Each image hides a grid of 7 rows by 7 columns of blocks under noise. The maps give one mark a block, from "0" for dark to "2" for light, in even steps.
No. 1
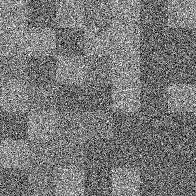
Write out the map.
2021202
2202200
1021200
2100202
0211000
2110000
0120200
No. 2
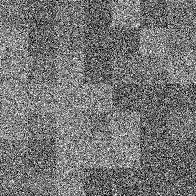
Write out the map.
1010201
2010021
2120112
2222000
2121201
1022200
1120000
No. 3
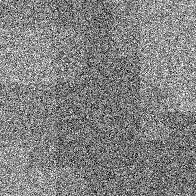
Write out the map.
1100122
2210122
2210022
1100012
1100010
2100000
2210000
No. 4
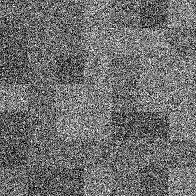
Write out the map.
1112102
0112221
0102122
2122122
0122002
0111111
1002102
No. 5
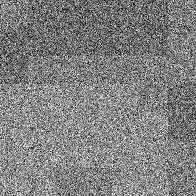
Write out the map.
1000001
0000001
0111111
2222210
2222220
2222221
2211221
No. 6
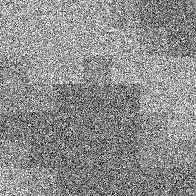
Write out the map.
2222100
2222210
1221222
1100022
0000012
1000011
2100000
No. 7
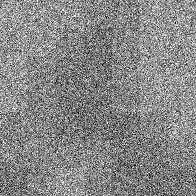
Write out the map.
2221122
2210122
2100122
2100122
1100012
1111001
0121000
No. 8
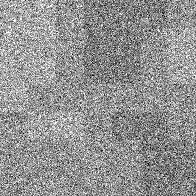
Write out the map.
2210001
2210012
2210012
2111111
1221001
1111100
1111100
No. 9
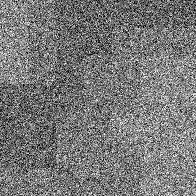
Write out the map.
2100000
2100111
2101122
0001122
0011222
0011122
1111122
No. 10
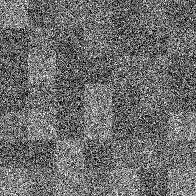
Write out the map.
2011010
0101001
0200110
0102010
1202002
0020111
2121202
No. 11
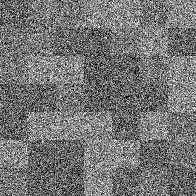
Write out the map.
0112212
1100120
1220012
0010002
0222021
2002201
1002010
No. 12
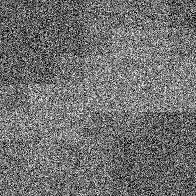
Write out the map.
0001110
0001221
0012222
1222222
2221100
1211000
1111000
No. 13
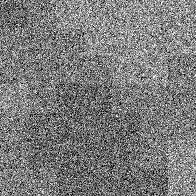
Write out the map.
0122222
1112222
1111221
2100111
1000011
1000012
1100002
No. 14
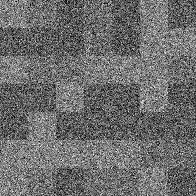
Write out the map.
2101020
0001022
2112221
0020020
0200000
2222211
2101120
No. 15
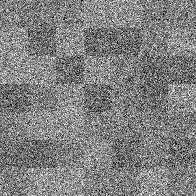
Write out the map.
1112211
2020012
2202100
0120102
1221111
0012010
1221121
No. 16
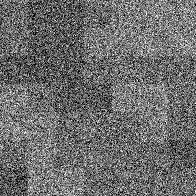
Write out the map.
1001222
1002222
0001111
2100221
2211121
1211110
0221111
